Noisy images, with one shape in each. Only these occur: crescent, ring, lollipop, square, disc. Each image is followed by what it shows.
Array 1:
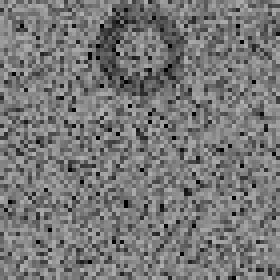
ring
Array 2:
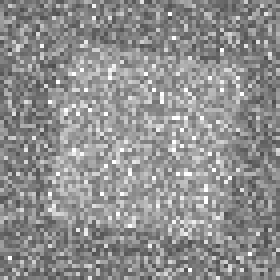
square
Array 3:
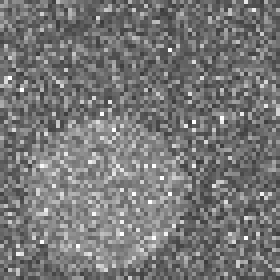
disc
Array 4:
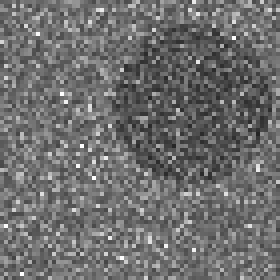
disc
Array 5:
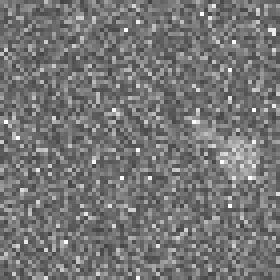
lollipop
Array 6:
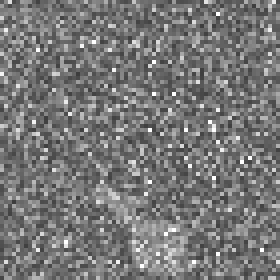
lollipop
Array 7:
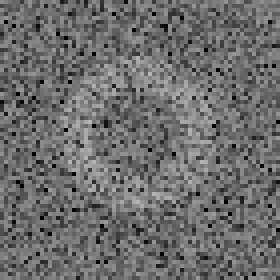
ring
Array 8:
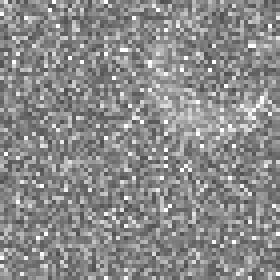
crescent
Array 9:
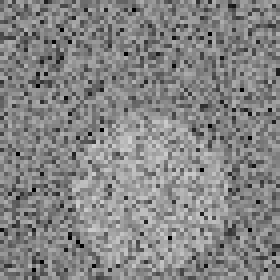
disc
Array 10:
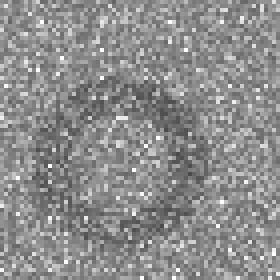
ring
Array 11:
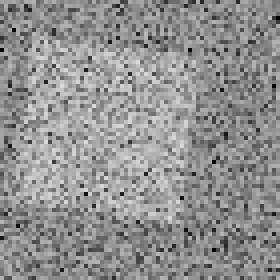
square
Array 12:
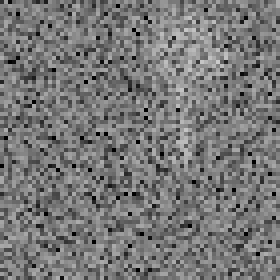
lollipop
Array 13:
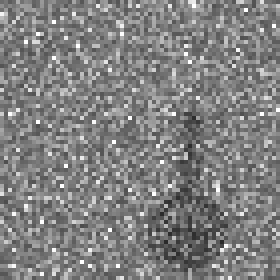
lollipop
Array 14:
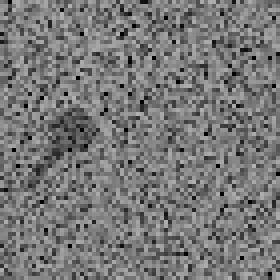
lollipop
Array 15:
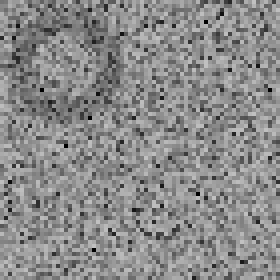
ring
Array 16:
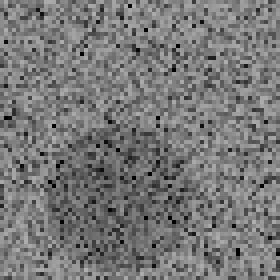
disc
